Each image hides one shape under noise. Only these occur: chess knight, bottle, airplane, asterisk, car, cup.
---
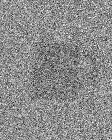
dark cup
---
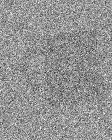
dark cup
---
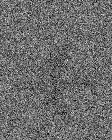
dark airplane
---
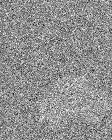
light car
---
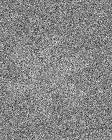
light asterisk
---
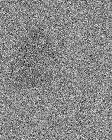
dark chess knight
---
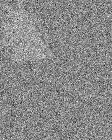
light chess knight, top left
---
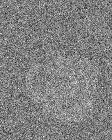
light cup
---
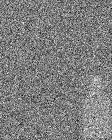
light bottle, bottom right
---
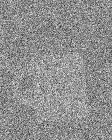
light cup
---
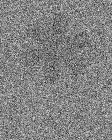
dark asterisk
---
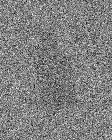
dark bottle
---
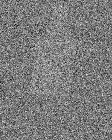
light bottle
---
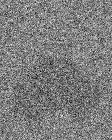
dark car
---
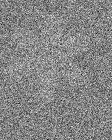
light asterisk
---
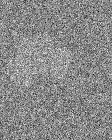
light car
